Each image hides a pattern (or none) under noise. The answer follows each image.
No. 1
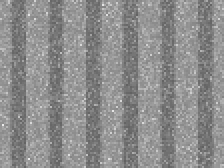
vertical stripes
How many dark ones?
6
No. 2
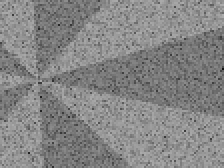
spokes from one point
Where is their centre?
middle left
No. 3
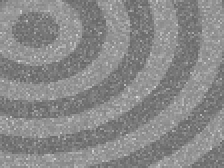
rings round one point
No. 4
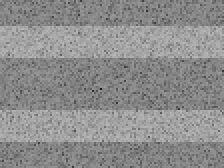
horizontal stripes
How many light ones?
2
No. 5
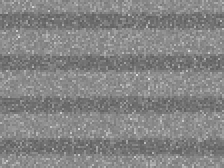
horizontal stripes
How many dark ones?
4
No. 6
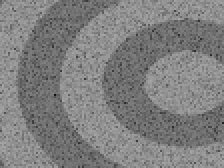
rings round one point
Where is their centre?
middle right
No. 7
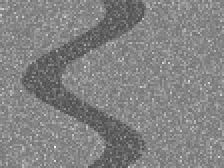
a wavy band
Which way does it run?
top to bottom
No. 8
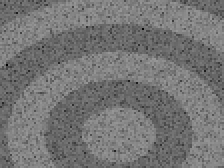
rings round one point
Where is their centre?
bottom middle
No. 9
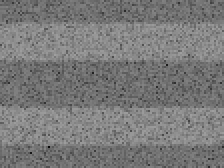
horizontal stripes
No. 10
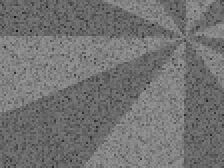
spokes from one point
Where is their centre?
top right
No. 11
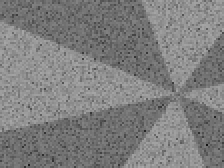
spokes from one point
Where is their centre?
middle right
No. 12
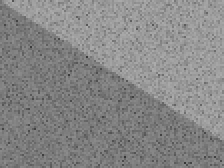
a sharp edge
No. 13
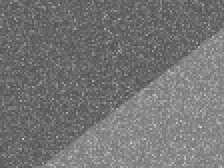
a sharp edge
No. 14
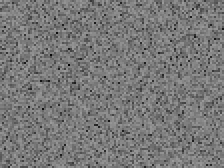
only noise
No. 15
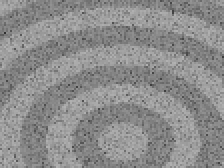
rings round one point
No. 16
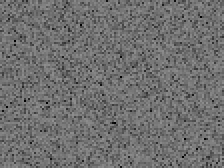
only noise
